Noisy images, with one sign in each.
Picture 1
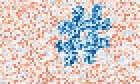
hash sign
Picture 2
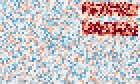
equals sign
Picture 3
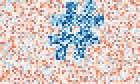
hash sign
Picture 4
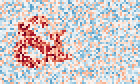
ampersand
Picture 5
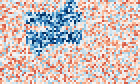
not-equal sign
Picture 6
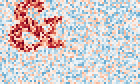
ampersand
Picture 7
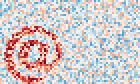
at sign
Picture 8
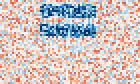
equals sign
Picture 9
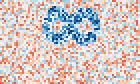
infinity sign
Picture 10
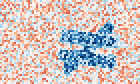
not-equal sign
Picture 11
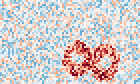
infinity sign
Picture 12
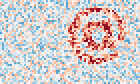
at sign
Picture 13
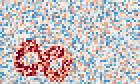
infinity sign
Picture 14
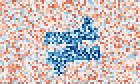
not-equal sign
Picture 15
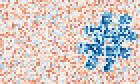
hash sign
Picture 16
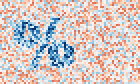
percent sign
